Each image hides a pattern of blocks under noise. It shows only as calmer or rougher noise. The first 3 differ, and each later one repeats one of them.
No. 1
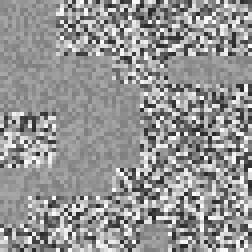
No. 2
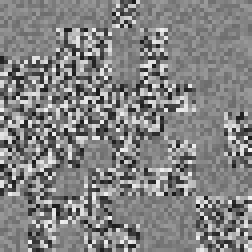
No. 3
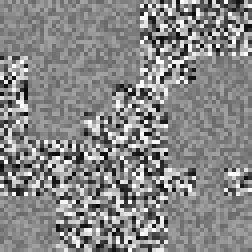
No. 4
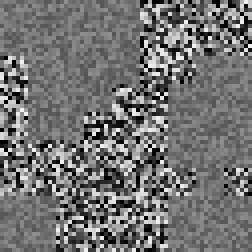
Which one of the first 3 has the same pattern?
3
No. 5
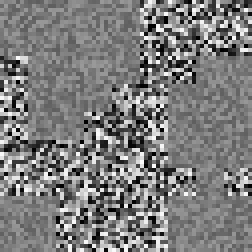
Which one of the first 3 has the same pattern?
3
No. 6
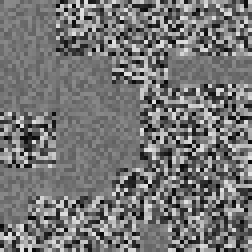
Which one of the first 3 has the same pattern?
1
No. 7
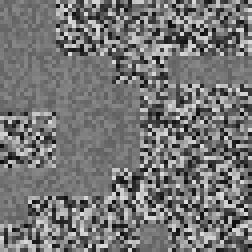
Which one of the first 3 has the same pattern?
1
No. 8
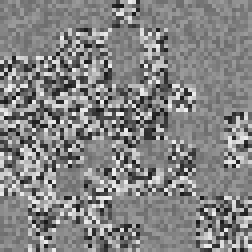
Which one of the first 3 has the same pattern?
2
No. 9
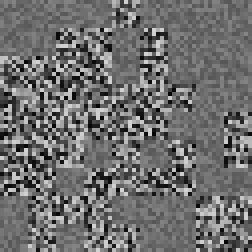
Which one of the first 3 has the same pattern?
2
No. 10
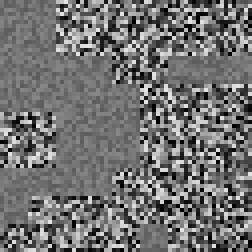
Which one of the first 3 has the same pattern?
1
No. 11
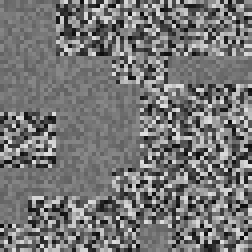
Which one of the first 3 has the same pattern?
1
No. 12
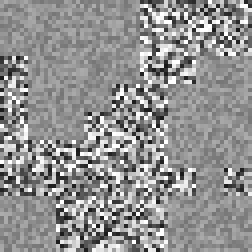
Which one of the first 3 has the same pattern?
3
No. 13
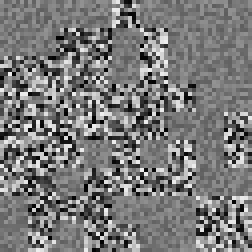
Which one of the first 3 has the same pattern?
2
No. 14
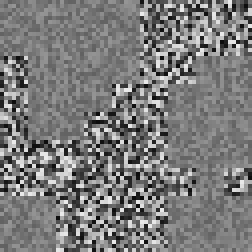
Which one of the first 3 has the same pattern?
3
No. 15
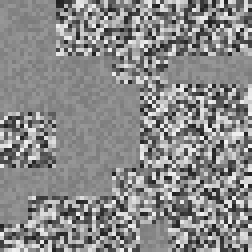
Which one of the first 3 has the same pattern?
1
